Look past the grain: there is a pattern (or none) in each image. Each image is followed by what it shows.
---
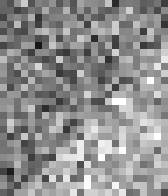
a sharp edge
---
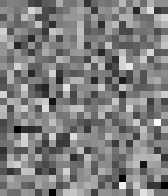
only noise
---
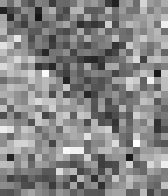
spokes from one point
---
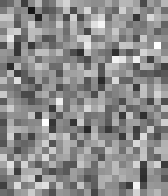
only noise
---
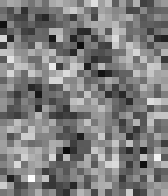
rings round one point
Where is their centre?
bottom left
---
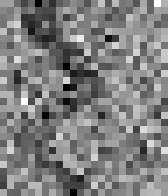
a wavy band
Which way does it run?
top to bottom
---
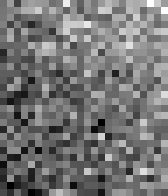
a smooth slope
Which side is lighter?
top right
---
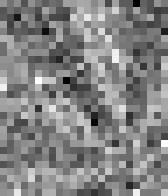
spokes from one point
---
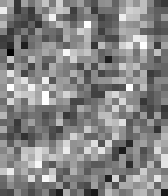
rings round one point
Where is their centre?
top left
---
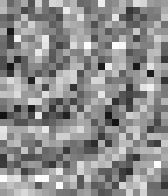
rings round one point
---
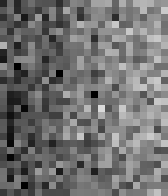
a smooth slope
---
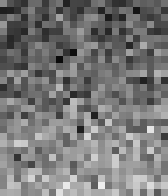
a smooth slope
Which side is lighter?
bottom
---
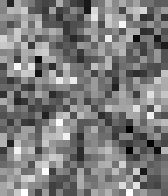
spokes from one point
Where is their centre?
centre
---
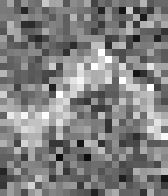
a wavy band
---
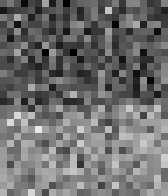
a sharp edge
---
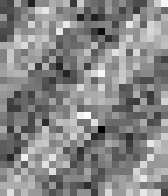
diagonal stripes
